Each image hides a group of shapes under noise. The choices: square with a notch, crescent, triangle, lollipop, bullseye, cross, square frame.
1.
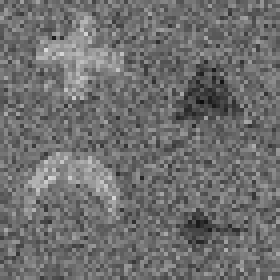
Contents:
top left: light cross; top right: dark triangle; bottom left: light crescent; bottom right: dark lollipop
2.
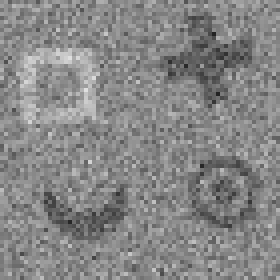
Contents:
top left: light square frame; top right: dark cross; bottom left: dark crescent; bottom right: dark bullseye
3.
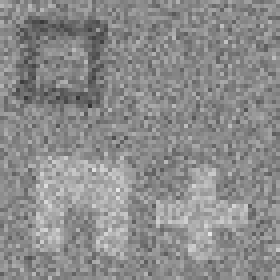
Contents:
top left: dark square frame; bottom left: light square with a notch; bottom right: light cross
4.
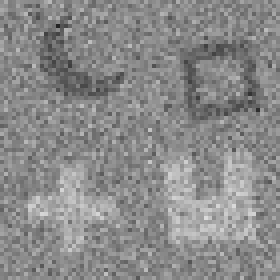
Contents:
top left: dark crescent; top right: dark square frame; bottom left: light cross; bottom right: light square with a notch
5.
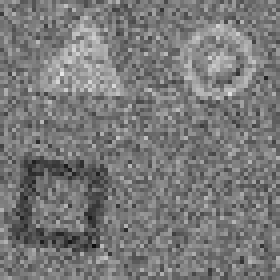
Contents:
top left: light triangle; top right: light bullseye; bottom left: dark square frame
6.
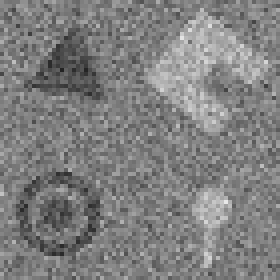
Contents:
top left: dark triangle; top right: light square with a notch; bottom left: dark bullseye; bottom right: light lollipop
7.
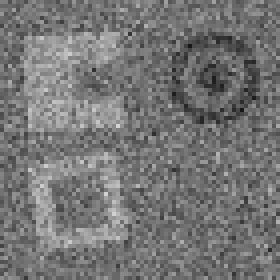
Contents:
top left: light square with a notch; top right: dark bullseye; bottom left: light square frame
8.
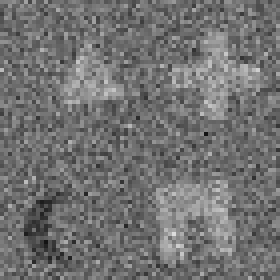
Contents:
top left: light triangle; top right: light cross; bottom left: dark crescent; bottom right: light square with a notch
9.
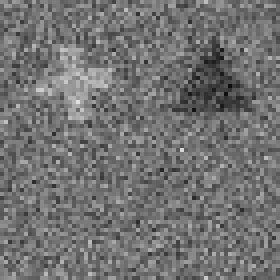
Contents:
top left: light cross; top right: dark triangle
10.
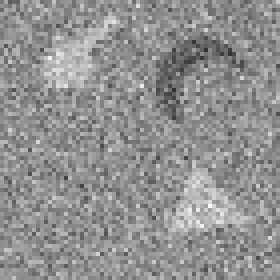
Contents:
top left: light lollipop; top right: dark crescent; bottom right: light triangle
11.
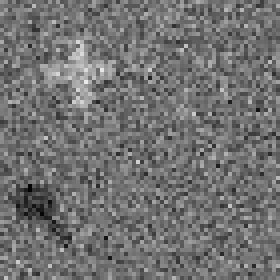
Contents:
top left: light cross; bottom left: dark lollipop
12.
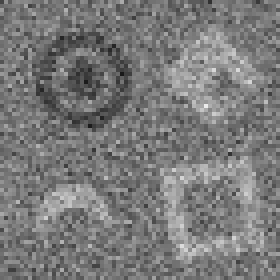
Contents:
top left: dark bullseye; top right: light square with a notch; bottom left: light crescent; bottom right: light square frame
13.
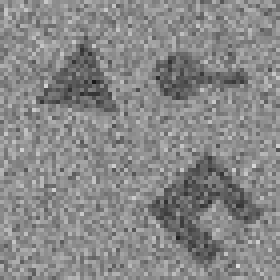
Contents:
top left: dark triangle; top right: dark lollipop; bottom right: dark square with a notch
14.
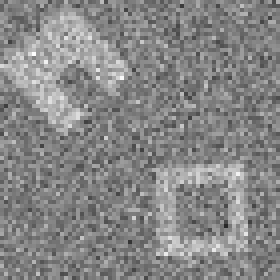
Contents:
top left: light square with a notch; bottom right: light square frame
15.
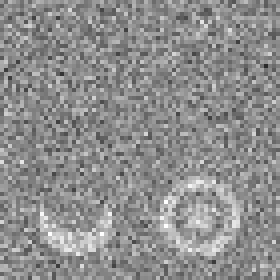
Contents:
bottom left: light crescent; bottom right: light bullseye
